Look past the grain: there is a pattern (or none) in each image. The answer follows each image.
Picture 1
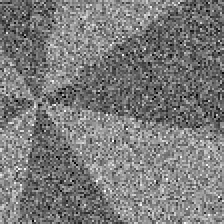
spokes from one point
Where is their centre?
middle left
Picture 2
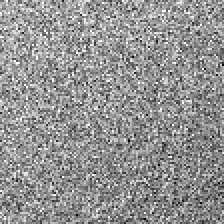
a smooth slope
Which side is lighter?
top left
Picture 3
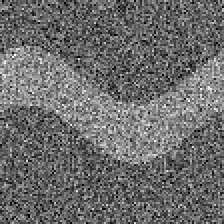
a wavy band
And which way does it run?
left to right
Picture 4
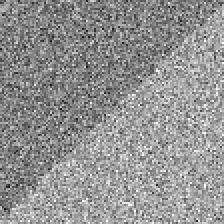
a sharp edge
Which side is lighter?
bottom right
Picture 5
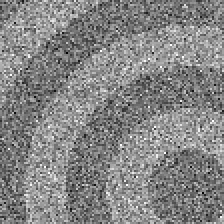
rings round one point
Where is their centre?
bottom right
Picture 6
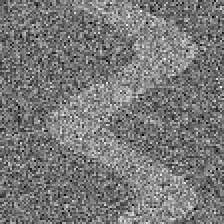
a wavy band
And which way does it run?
top to bottom
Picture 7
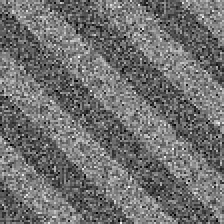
diagonal stripes
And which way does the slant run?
top left to bottom right
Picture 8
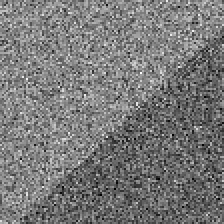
a sharp edge
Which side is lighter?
top left
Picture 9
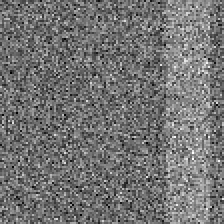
one vertical stripe
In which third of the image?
right
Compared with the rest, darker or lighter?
lighter
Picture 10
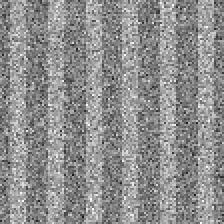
vertical stripes
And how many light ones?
6
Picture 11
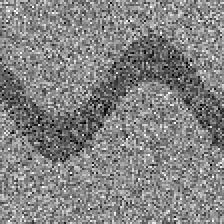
a wavy band
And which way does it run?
left to right
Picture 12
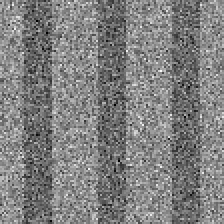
vertical stripes
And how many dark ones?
3
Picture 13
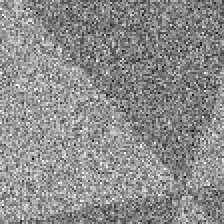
spokes from one point
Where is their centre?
bottom right
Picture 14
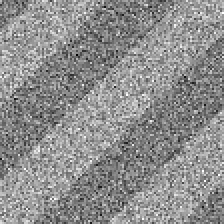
diagonal stripes
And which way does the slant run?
bottom left to top right
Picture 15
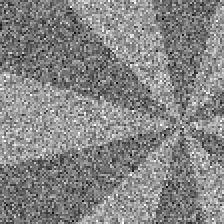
spokes from one point
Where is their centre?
middle right
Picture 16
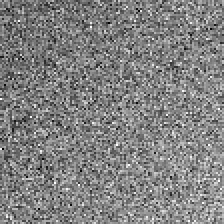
a smooth slope
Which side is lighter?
bottom right
